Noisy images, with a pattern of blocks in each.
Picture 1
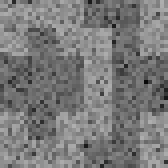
top and bottom mirror each other
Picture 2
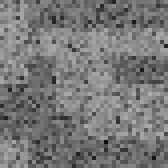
no symmetry
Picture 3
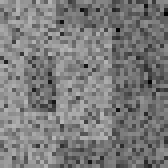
top and bottom mirror each other
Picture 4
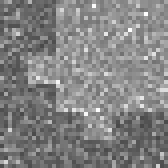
mirrored about the diagonal from the bottom left
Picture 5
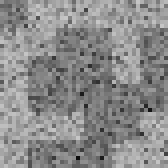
mirrored about the diagonal from the top left
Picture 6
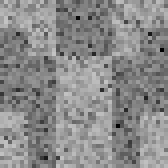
left and right mirror each other
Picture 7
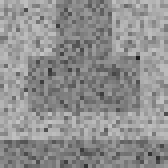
left and right mirror each other
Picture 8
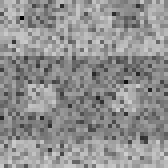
left and right mirror each other
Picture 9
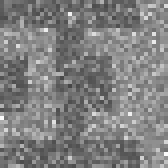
top and bottom mirror each other
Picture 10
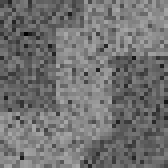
the same after a half turn
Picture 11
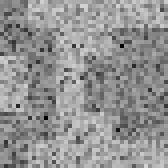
top and bottom mirror each other
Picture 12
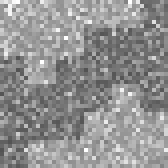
the same after a half turn
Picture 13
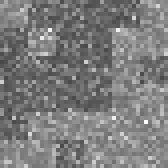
mirrored about the diagonal from the top left
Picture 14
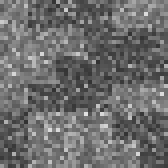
no symmetry
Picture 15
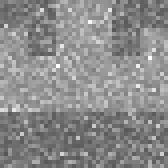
left and right mirror each other
